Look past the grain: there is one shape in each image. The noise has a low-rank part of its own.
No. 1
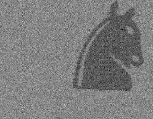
chess knight
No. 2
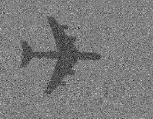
airplane
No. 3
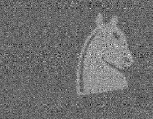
chess knight
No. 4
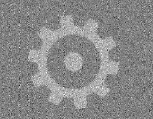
gear
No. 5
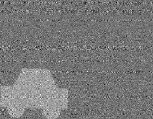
car
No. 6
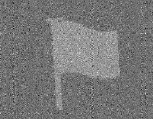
flag
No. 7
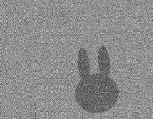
rabbit's head
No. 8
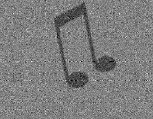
pair of musical notes
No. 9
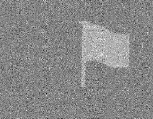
flag
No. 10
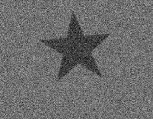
star
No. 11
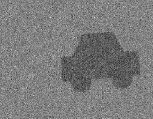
car
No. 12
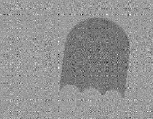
ghost
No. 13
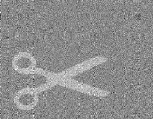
pair of scissors
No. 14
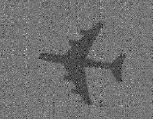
airplane
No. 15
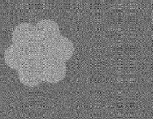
flower
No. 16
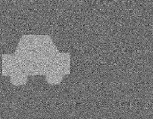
car
